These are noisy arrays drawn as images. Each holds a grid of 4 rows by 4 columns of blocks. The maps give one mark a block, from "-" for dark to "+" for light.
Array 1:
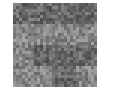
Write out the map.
- - - -
+ + + +
+ - - -
+ + - +
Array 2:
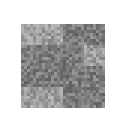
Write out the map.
+ + - -
- - - +
- - - -
+ + - -
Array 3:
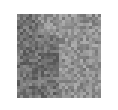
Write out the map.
- + + +
- - + +
- - + +
- - + +
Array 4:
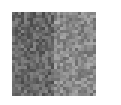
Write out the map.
- - + +
- - + +
- - + +
- - + +
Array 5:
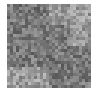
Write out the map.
- - + +
- - - +
- - - -
+ + - -
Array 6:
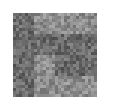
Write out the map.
- + + +
- - - -
- + - -
- + + +
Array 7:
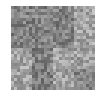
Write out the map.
- - - +
- - - +
+ - + +
+ - + -
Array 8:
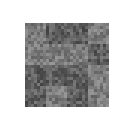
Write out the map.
+ - - +
+ + + -
- - - +
- + - +
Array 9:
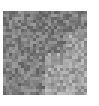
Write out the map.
- - - -
- - - +
- - + +
- - + +
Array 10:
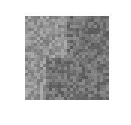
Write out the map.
+ + - -
+ + - -
+ - - -
+ - - -
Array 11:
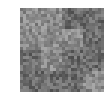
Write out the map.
+ + - -
+ + + -
- + - -
- - - +
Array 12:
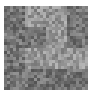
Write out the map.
- + + -
- - + -
- + + +
- - - -
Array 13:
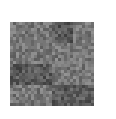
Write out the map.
+ + - +
+ + + +
- - + +
+ + - -
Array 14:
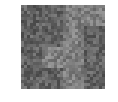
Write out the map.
- - + +
- - + -
- + + -
- - + -
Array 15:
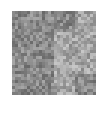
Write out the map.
- - - +
- - + +
- - + +
- - + -
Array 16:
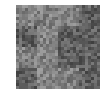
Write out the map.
+ + + -
- + - -
+ + - -
- + + -
